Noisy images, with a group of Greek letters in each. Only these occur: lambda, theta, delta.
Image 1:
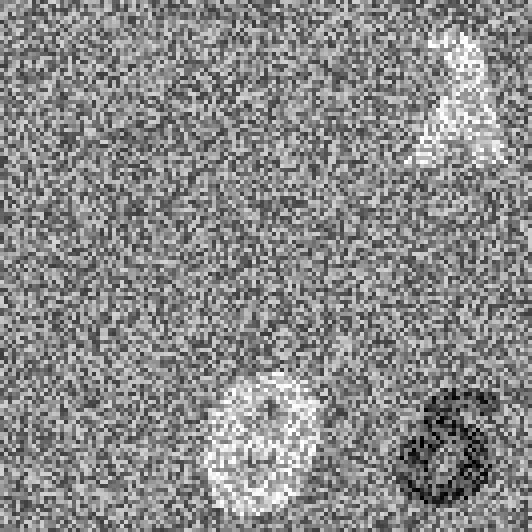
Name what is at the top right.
lambda
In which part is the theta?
bottom middle
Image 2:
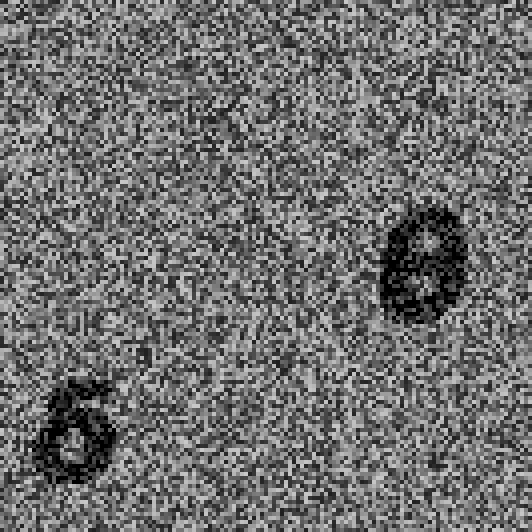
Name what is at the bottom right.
nothing
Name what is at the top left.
nothing
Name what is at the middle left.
nothing
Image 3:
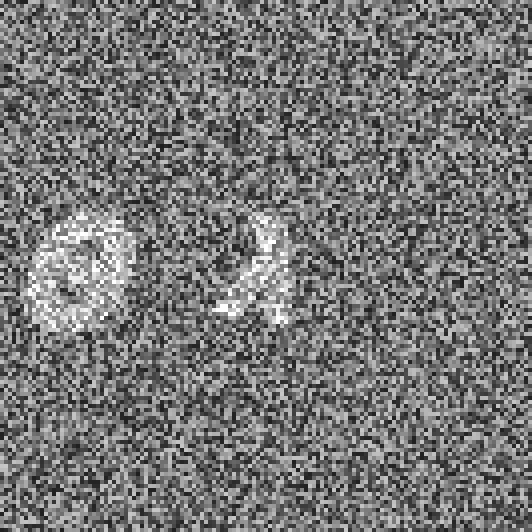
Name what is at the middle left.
theta
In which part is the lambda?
centre
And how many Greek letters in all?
2
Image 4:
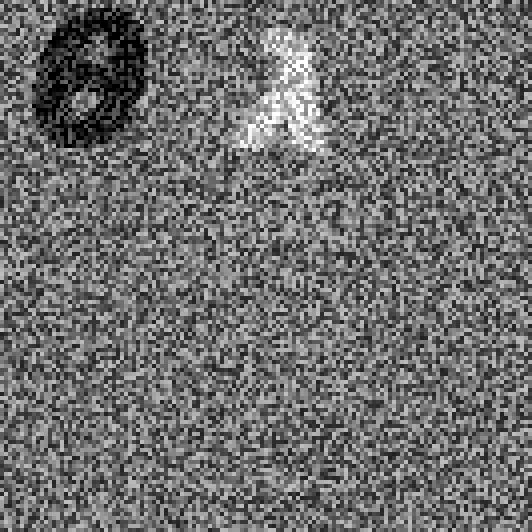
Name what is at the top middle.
lambda
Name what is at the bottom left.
nothing
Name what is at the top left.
theta
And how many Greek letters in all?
2
